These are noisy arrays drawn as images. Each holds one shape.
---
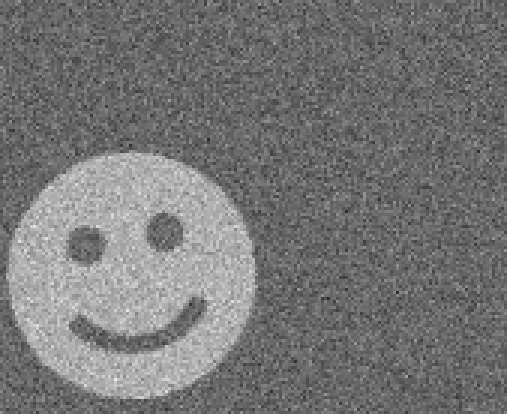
smiling face
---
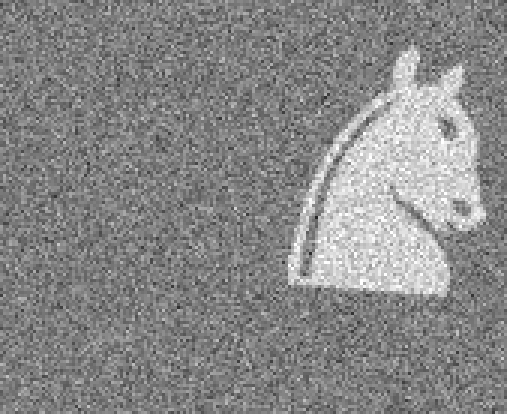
chess knight
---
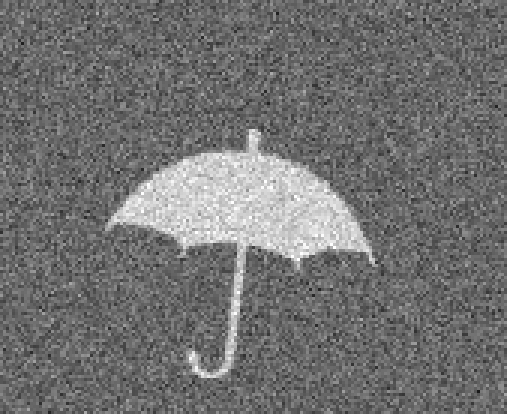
umbrella
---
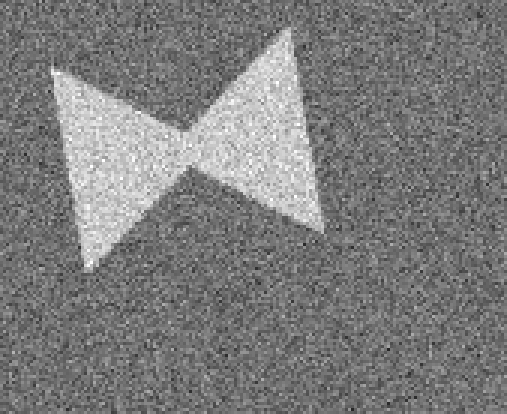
bow tie
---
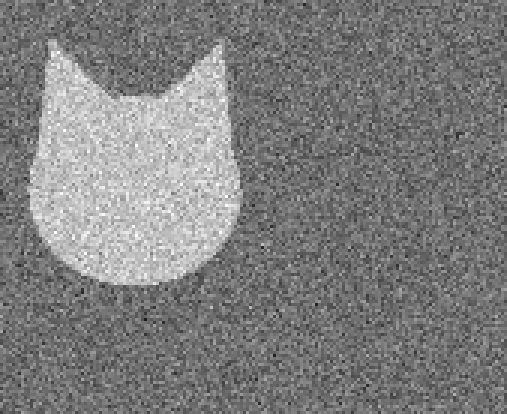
cat's head
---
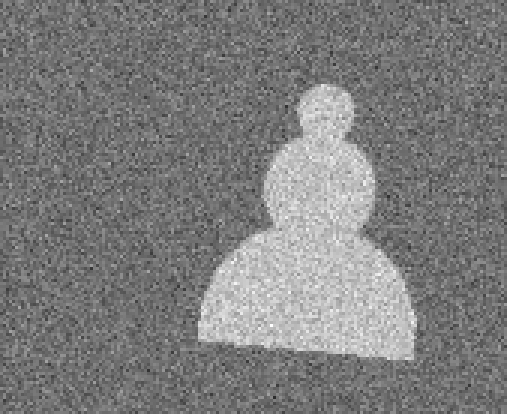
chess pawn
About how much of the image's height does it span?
two thirds
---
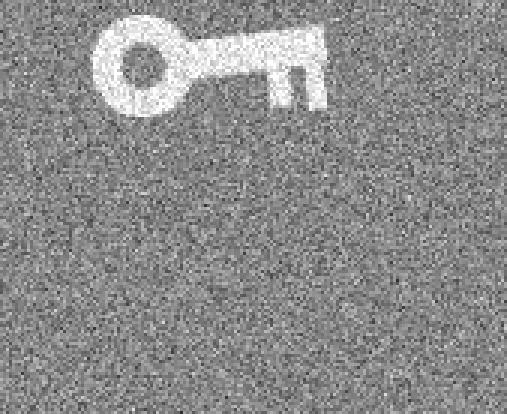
key
